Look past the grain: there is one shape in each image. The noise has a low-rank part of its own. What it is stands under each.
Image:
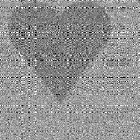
heart
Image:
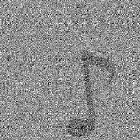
musical note
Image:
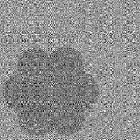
flower
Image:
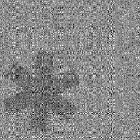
asterisk
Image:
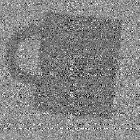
cup
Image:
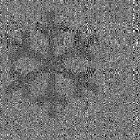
snowflake
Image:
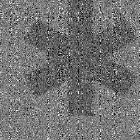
asterisk
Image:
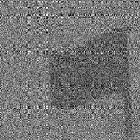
flag
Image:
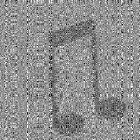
pair of musical notes
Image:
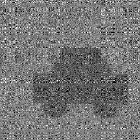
car
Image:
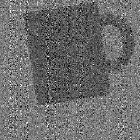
cup
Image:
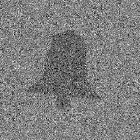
bell
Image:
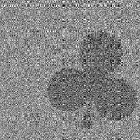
club
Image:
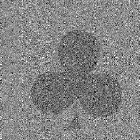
club
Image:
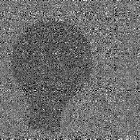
light bulb
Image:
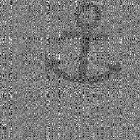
anchor
